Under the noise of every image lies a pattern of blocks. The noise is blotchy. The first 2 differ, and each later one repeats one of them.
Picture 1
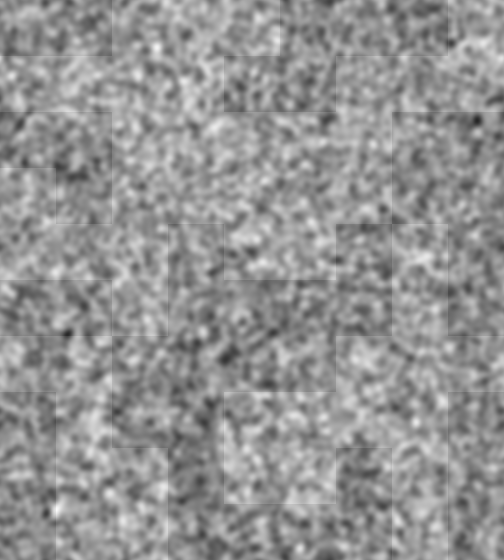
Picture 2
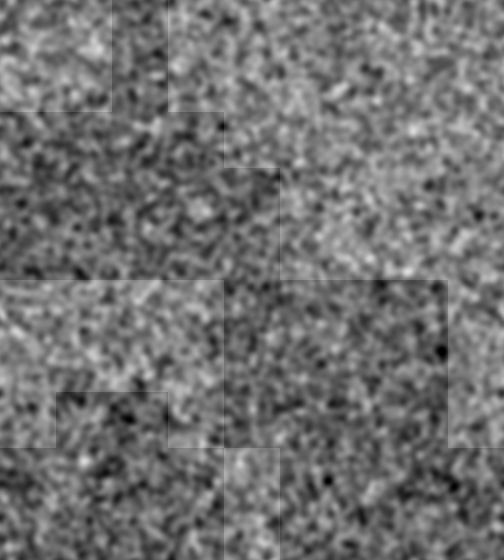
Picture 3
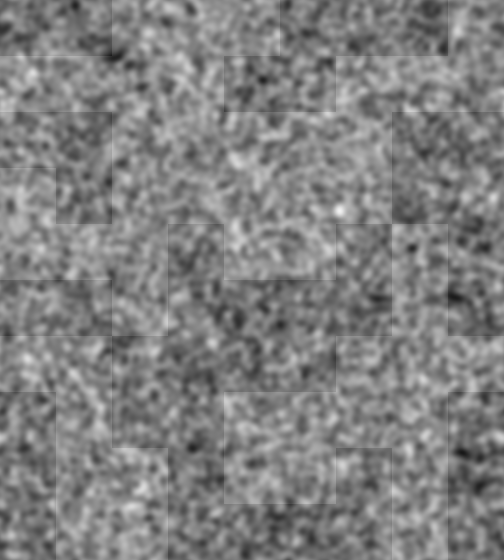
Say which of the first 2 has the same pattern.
1
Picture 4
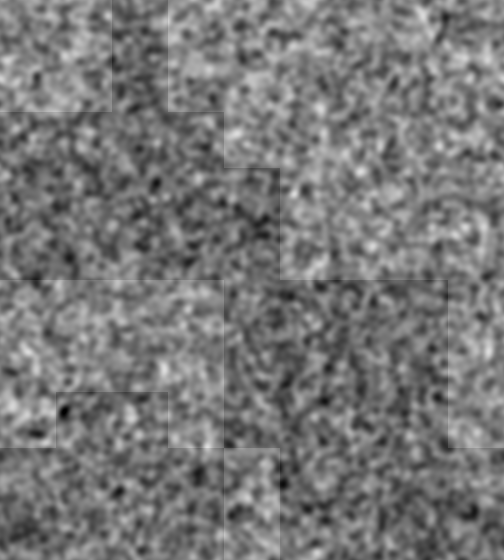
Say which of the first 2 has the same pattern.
2
